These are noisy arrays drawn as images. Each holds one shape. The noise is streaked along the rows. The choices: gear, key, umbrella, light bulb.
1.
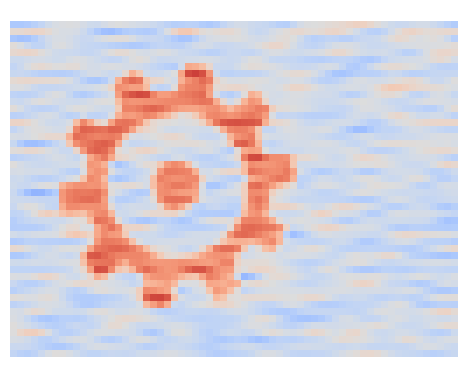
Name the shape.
gear
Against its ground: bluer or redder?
redder
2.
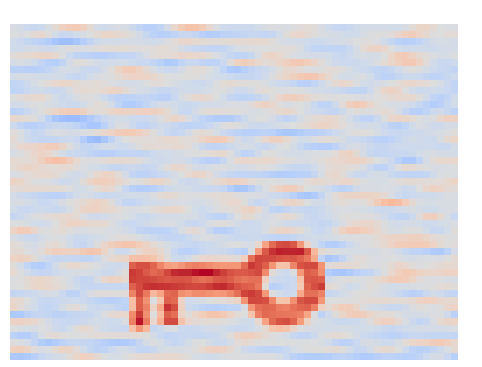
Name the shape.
key
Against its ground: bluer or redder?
redder
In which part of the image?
bottom middle
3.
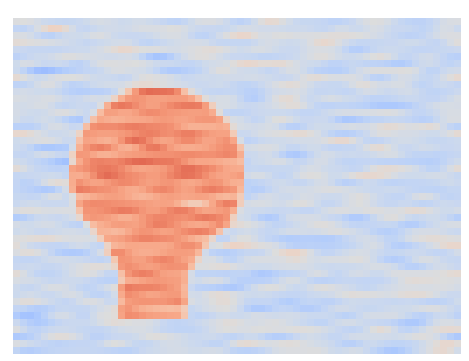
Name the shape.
light bulb
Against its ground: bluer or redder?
redder
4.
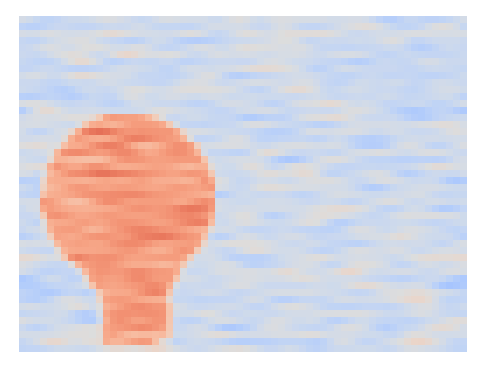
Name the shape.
light bulb
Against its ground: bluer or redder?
redder
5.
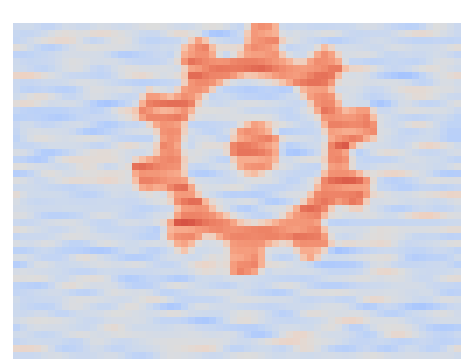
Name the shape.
gear
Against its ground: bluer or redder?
redder
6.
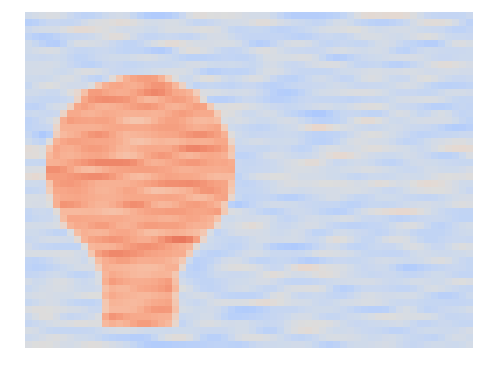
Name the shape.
light bulb
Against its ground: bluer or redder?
redder
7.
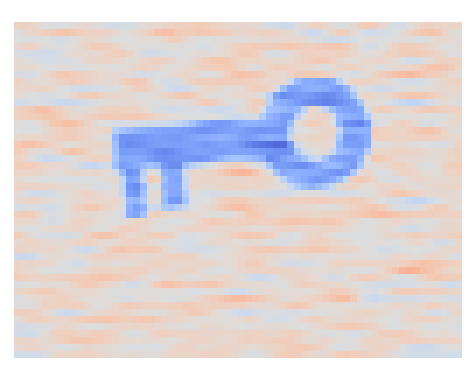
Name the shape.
key
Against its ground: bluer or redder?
bluer
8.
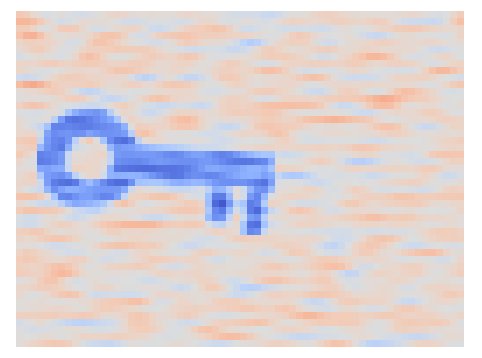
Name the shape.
key
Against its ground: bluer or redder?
bluer
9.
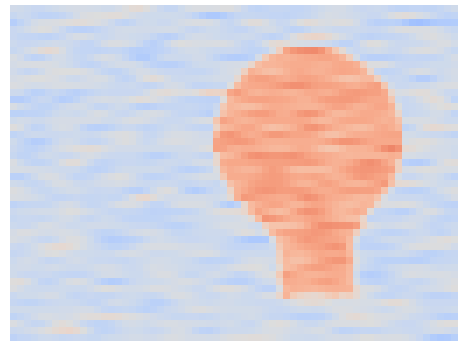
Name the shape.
light bulb
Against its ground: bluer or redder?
redder
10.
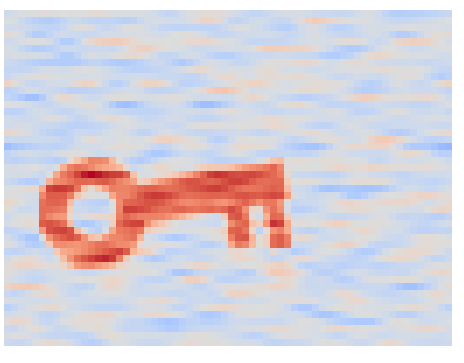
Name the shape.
key
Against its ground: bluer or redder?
redder
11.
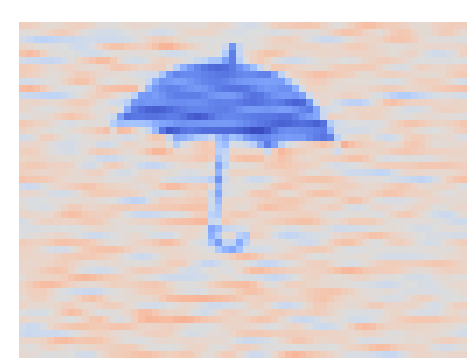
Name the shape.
umbrella
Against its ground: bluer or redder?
bluer
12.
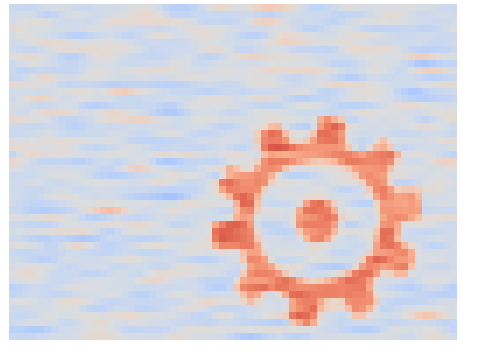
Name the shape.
gear
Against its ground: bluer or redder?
redder
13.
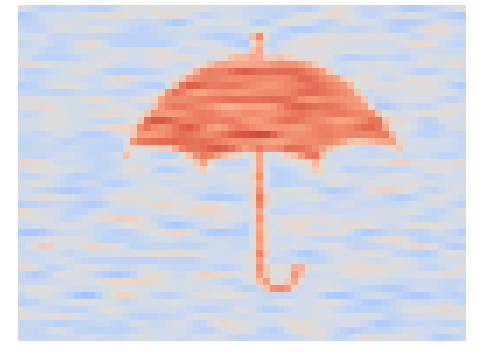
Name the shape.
umbrella
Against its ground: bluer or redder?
redder
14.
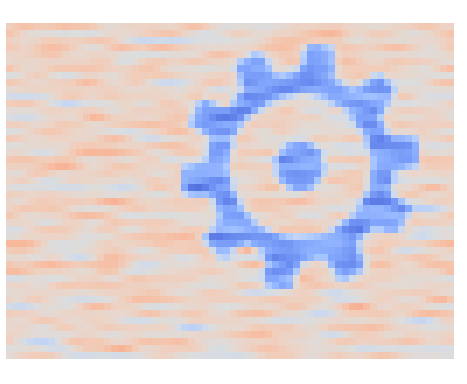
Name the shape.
gear
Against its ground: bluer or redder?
bluer
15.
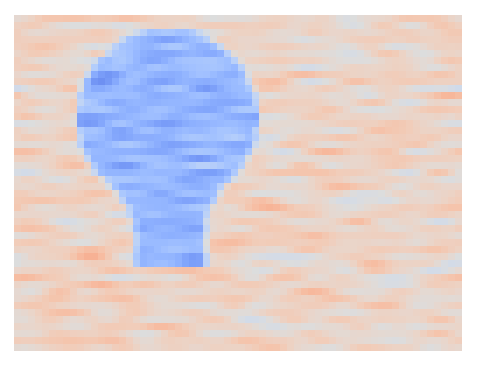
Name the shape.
light bulb
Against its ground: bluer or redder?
bluer
